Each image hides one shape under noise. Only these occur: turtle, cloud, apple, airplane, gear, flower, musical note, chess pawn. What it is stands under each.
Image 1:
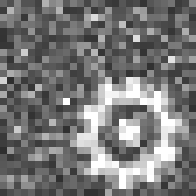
gear
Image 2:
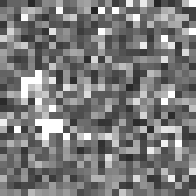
musical note
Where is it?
middle left
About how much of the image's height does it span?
a third
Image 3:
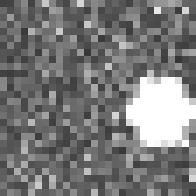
flower
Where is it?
middle right
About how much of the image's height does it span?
a third
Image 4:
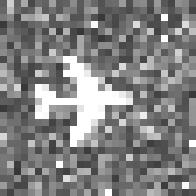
airplane
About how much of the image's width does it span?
half
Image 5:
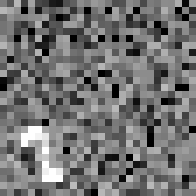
musical note
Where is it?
bottom left
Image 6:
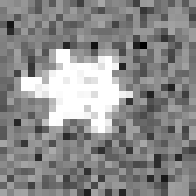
turtle
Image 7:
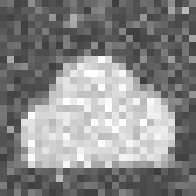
cloud
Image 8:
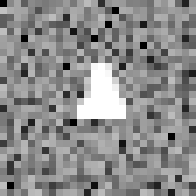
chess pawn
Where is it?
centre
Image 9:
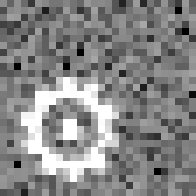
gear
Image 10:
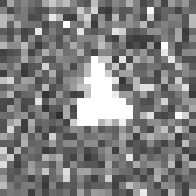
chess pawn
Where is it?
centre
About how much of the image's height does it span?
a third
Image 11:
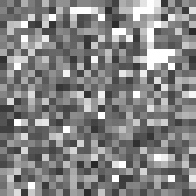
musical note
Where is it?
top right
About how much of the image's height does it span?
a third
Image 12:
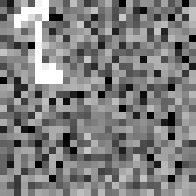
musical note
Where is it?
top left
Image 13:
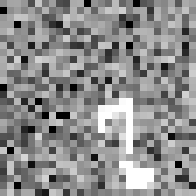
musical note
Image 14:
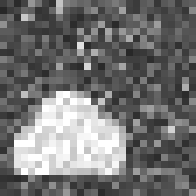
cloud
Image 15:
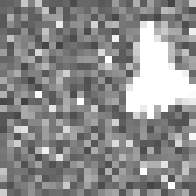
chess pawn
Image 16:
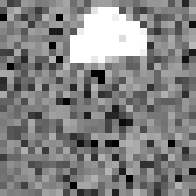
cloud
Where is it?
top middle
